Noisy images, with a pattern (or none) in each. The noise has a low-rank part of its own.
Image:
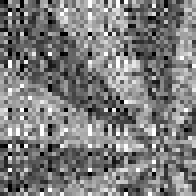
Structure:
spokes from one point
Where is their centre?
bottom right
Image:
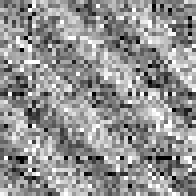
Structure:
diagonal stripes
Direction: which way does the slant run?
top left to bottom right
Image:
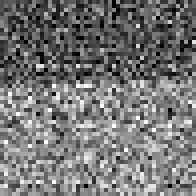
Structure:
a sharp edge
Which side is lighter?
bottom
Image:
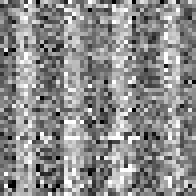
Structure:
vertical stripes
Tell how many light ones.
4
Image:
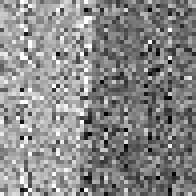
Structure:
a sharp edge
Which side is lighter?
left
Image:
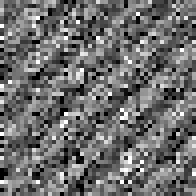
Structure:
diagonal stripes
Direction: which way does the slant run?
bottom left to top right
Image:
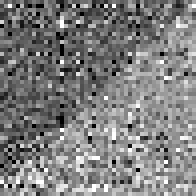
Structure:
a sharp edge
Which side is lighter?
bottom right
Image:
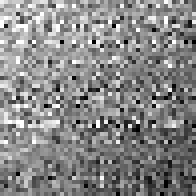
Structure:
a smooth slope
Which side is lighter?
top left
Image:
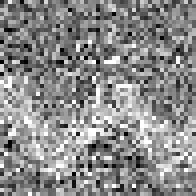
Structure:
a wavy band
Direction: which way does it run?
left to right
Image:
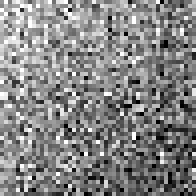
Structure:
a smooth slope
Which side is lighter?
top left
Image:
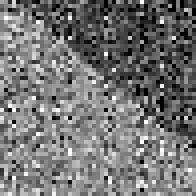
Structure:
a sharp edge
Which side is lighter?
bottom left
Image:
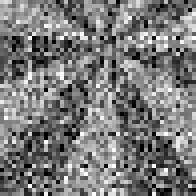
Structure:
spokes from one point
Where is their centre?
top middle
